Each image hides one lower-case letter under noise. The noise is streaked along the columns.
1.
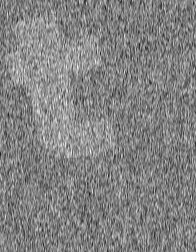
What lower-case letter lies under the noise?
t
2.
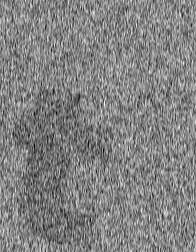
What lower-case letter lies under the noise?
t
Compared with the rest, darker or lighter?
darker
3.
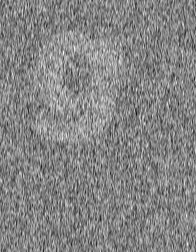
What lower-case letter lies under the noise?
g
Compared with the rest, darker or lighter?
lighter
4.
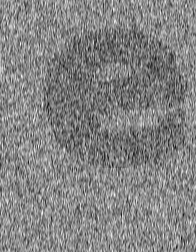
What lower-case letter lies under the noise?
e
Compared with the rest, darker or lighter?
darker
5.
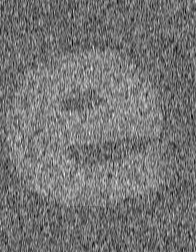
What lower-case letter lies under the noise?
e
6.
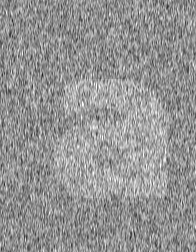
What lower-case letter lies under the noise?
a
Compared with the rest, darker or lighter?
lighter
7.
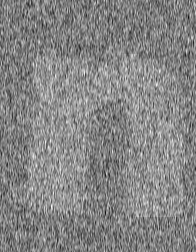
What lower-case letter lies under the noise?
n
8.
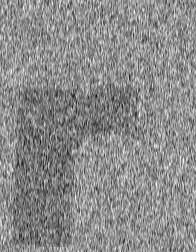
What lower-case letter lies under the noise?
r
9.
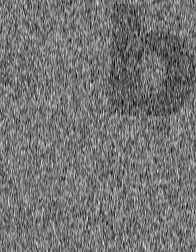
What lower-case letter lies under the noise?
b
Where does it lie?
top right
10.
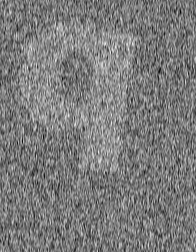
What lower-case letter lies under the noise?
q
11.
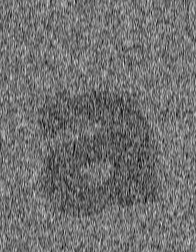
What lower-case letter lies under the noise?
a
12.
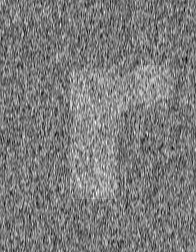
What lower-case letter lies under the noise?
r
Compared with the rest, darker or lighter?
lighter
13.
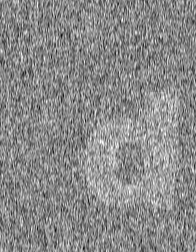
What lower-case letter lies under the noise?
d
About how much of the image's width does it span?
half
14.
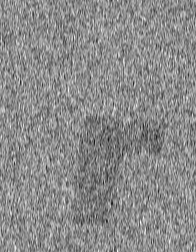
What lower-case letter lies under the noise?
r
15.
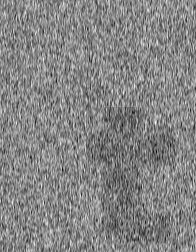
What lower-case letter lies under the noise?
t
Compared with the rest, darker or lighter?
darker
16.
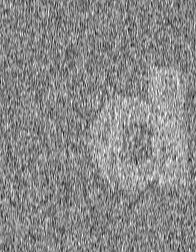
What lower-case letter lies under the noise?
d
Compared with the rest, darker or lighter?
lighter
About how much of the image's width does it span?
half
